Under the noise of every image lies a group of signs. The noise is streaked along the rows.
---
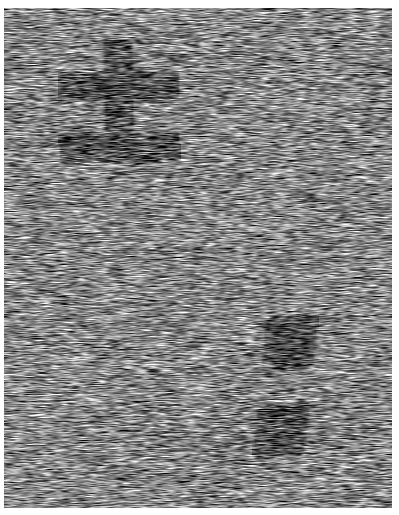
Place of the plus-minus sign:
top left
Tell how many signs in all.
2
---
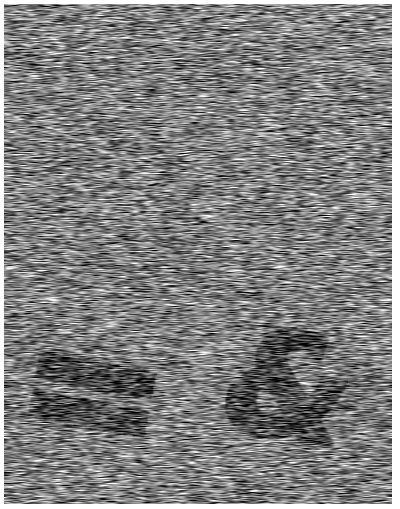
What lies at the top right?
nothing
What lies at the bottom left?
equals sign
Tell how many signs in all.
2
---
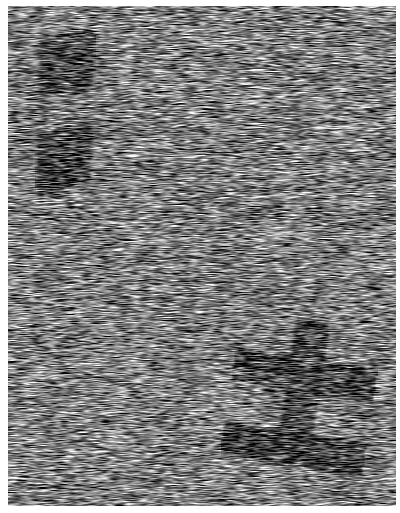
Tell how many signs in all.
2
